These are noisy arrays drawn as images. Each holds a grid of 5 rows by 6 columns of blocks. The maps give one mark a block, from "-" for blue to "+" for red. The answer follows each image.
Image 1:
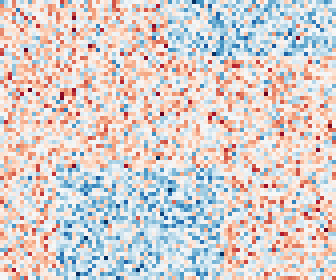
+ + + - - -
+ + + + + +
+ + + + + +
+ - - - + +
+ - - - + +
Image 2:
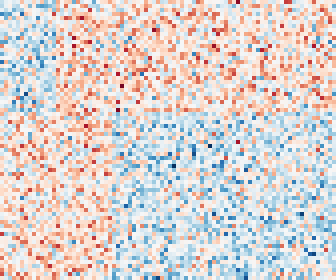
- + + + + +
- + + + + +
+ + - - - -
+ + - - - -
+ + - - - -
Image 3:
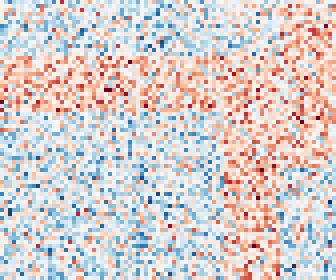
- - - - - +
+ + + + + +
- - - - + +
- - - - + -
- - - - + -
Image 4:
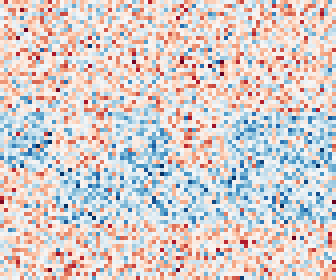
+ + + + + +
+ + + + + +
- + - + - -
+ - - - - -
+ + + + + +
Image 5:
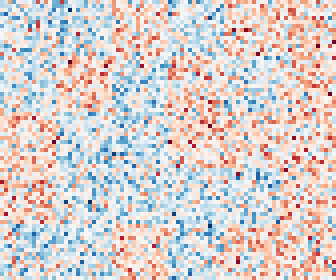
- - + - + +
- + - + - +
+ - - + + +
+ - - - - +
- - + - + +
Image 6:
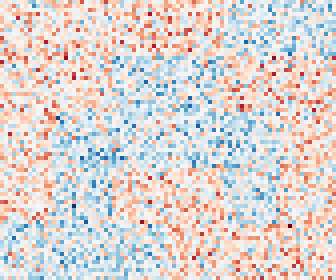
+ + + + - -
+ + - - + +
+ - - - - +
+ - + + - +
- - - + + +
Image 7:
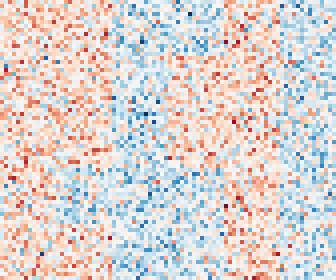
+ + - - + -
+ + - + + -
+ + - + + -
+ - - - + -
+ + - - + -
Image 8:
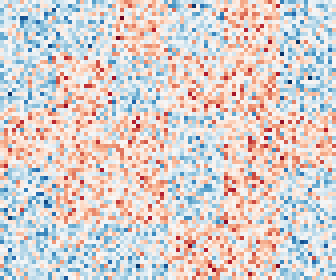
- - + - + -
- + - + + -
+ + + - + +
- + + - + -
- - - + + -
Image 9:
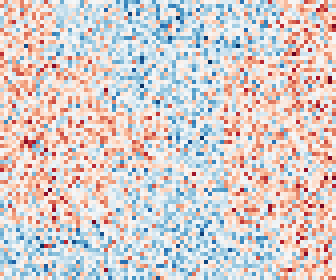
+ - - - - +
+ + - - + +
+ + + - + +
+ + - - + +
- - - - - +
